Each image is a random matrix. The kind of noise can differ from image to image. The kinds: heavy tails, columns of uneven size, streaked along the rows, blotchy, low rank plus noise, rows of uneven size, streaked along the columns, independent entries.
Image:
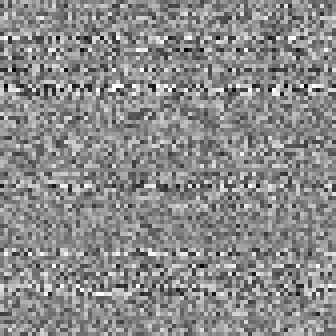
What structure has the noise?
rows of uneven size
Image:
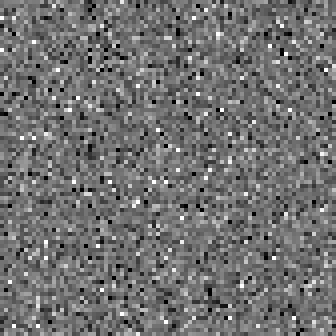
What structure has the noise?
heavy tails
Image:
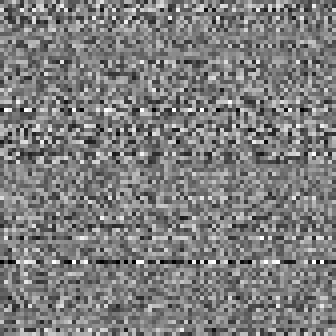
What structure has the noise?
rows of uneven size
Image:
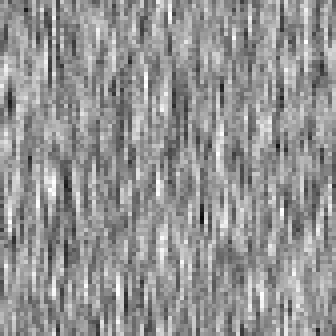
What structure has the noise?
streaked along the columns
